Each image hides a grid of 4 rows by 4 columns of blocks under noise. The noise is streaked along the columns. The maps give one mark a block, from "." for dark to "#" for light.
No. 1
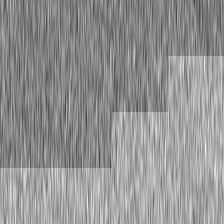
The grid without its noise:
....
...#
..##
####
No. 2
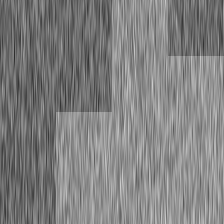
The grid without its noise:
..#.
..##
.###
.###
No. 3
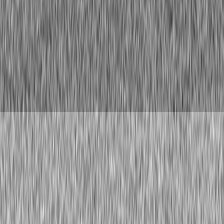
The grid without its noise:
....
....
####
####
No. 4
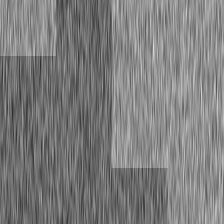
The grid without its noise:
#.##
..##
..##
...#
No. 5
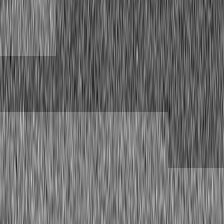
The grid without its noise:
#...
....
###.
####
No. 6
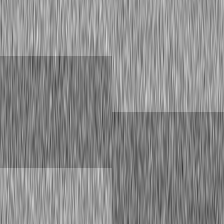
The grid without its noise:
####
..##
....
##..
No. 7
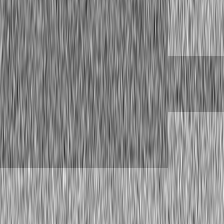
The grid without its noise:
...#
....
...#
####
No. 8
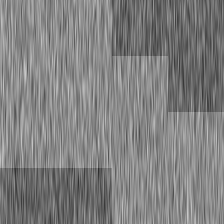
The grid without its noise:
##..
###.
####
..##
